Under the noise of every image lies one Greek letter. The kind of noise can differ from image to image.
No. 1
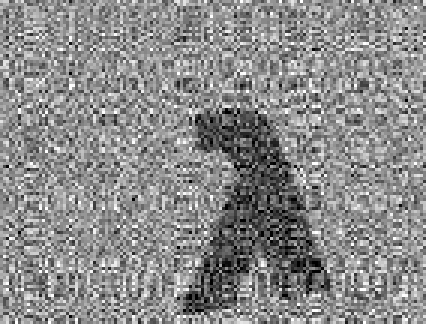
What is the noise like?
low rank plus noise
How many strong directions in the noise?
two
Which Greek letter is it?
lambda
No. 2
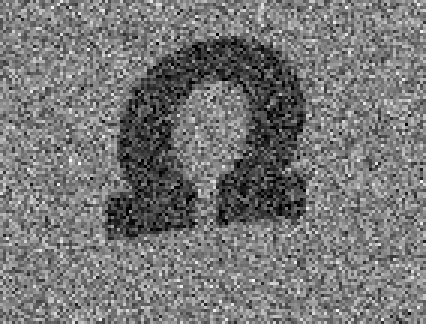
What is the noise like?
independent entries
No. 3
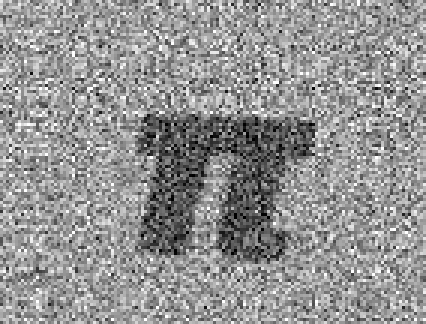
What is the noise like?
low rank plus noise
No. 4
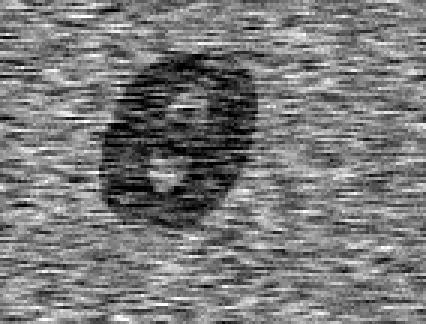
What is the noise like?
streaked along the rows
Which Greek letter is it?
theta
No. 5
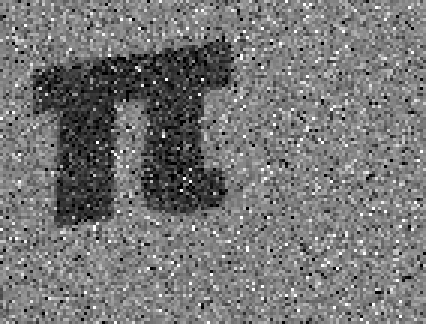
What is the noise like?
heavy tails
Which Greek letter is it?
pi
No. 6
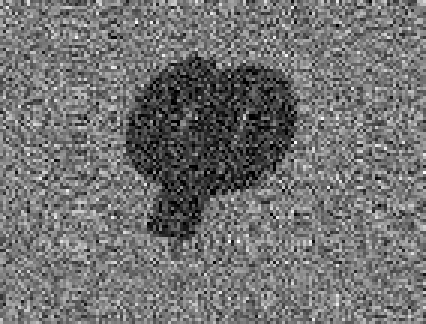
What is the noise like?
low rank plus noise
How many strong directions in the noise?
three or four
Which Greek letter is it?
phi
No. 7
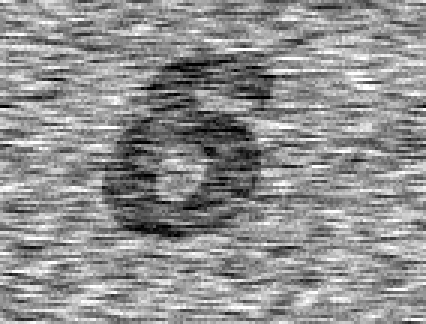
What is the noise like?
streaked along the rows
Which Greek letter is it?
delta
